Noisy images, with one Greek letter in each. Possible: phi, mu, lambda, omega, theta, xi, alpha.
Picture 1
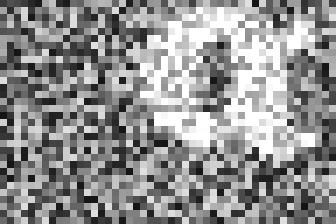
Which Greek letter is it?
alpha
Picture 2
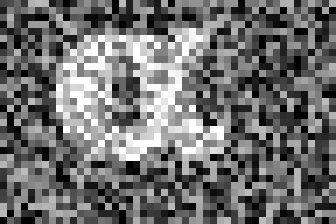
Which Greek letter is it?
alpha
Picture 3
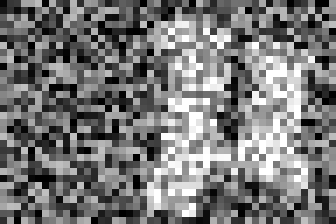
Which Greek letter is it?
mu
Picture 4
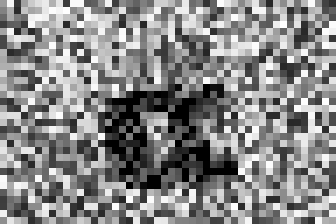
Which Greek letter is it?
alpha
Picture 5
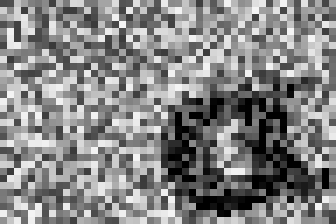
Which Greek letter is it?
alpha
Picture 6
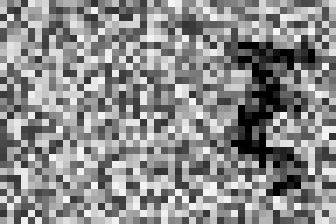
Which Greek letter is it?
xi
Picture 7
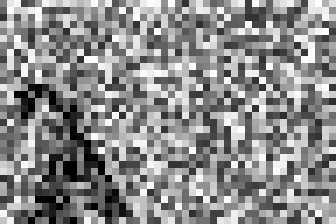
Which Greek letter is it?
lambda
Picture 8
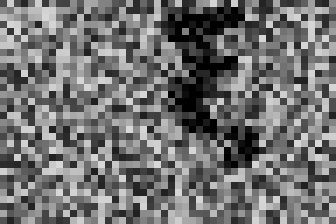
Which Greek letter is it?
xi
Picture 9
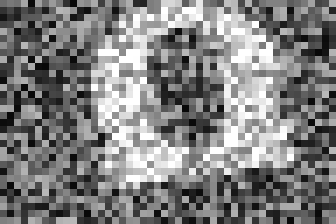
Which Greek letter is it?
omega
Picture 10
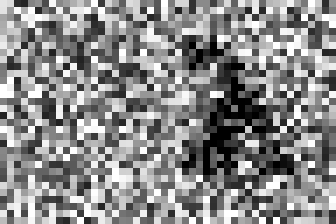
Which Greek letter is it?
lambda
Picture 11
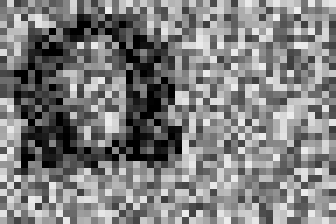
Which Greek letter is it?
omega
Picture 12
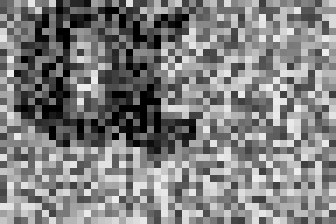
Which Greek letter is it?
alpha
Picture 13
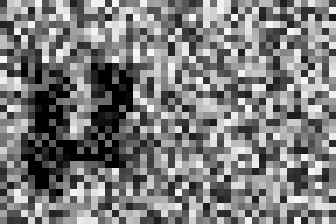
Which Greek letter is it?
mu
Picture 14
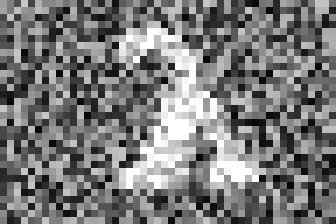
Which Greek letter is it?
lambda
